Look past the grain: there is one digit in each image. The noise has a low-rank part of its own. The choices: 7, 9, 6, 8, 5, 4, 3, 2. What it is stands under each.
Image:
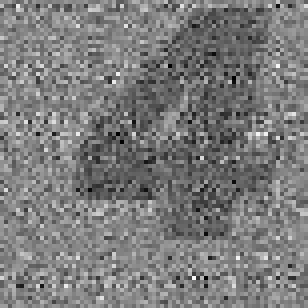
4
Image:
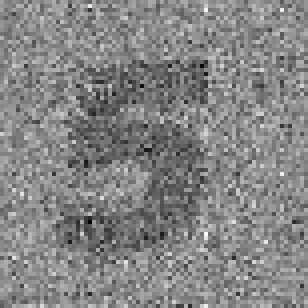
5
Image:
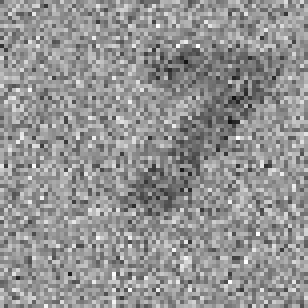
7
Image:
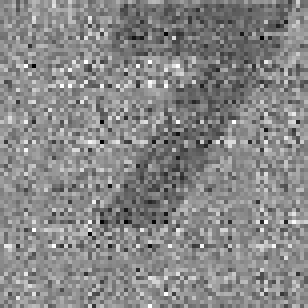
7
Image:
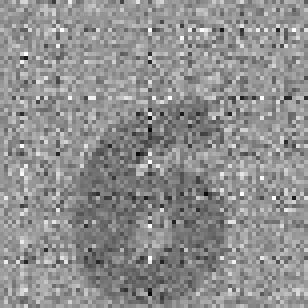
6
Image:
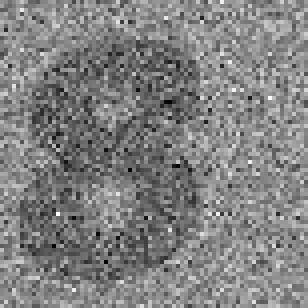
8
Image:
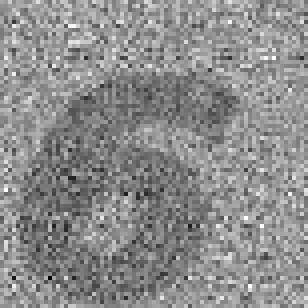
6
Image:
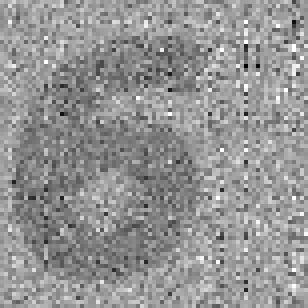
6
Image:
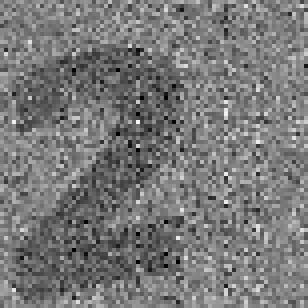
2
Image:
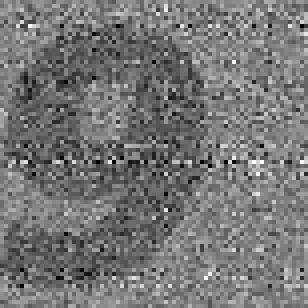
9
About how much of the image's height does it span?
nearly all
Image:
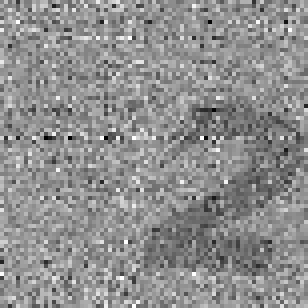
2
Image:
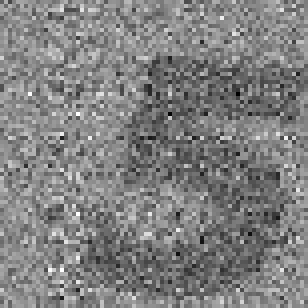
5
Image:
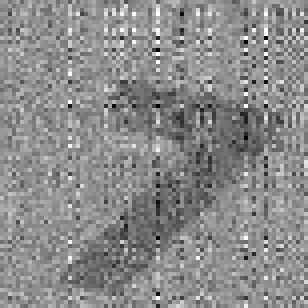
7
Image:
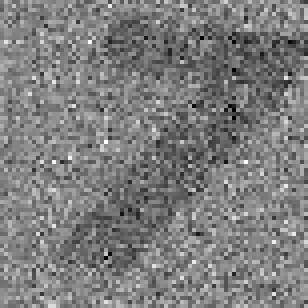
7
